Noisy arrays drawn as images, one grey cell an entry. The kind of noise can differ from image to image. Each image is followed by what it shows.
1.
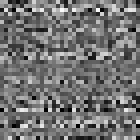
rows of uneven size
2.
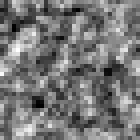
blotchy
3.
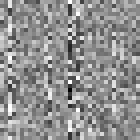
columns of uneven size
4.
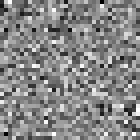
low rank plus noise
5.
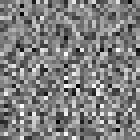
low rank plus noise
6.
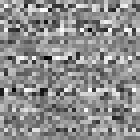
rows of uneven size
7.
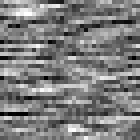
streaked along the rows
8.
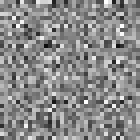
low rank plus noise
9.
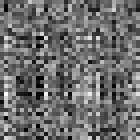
low rank plus noise
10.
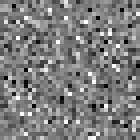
heavy tails
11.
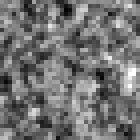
blotchy
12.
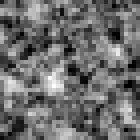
blotchy
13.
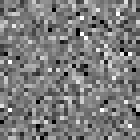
heavy tails
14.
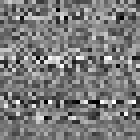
rows of uneven size
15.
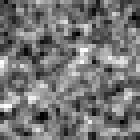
blotchy
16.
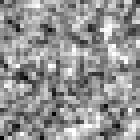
blotchy
